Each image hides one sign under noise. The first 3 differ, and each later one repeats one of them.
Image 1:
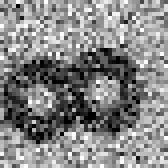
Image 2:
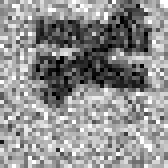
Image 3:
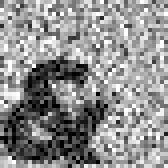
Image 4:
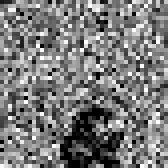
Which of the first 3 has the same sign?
3
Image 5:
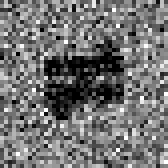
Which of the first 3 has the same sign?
2
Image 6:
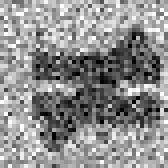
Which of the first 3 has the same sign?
2
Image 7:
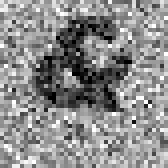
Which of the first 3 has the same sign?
3
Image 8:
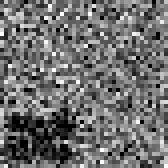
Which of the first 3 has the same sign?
2
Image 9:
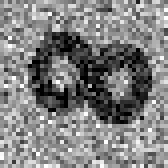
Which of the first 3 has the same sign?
1
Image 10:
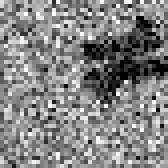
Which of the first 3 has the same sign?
2
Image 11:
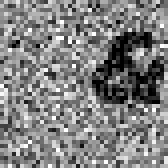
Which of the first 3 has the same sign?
3
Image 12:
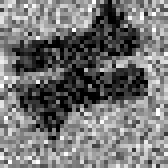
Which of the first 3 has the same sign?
2
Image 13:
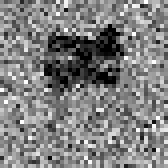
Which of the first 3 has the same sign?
2
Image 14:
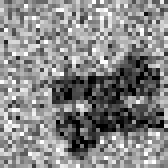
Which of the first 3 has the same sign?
2
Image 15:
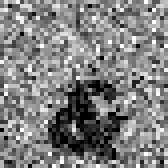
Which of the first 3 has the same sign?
3
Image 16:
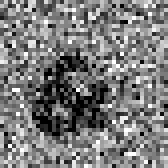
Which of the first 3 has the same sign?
3
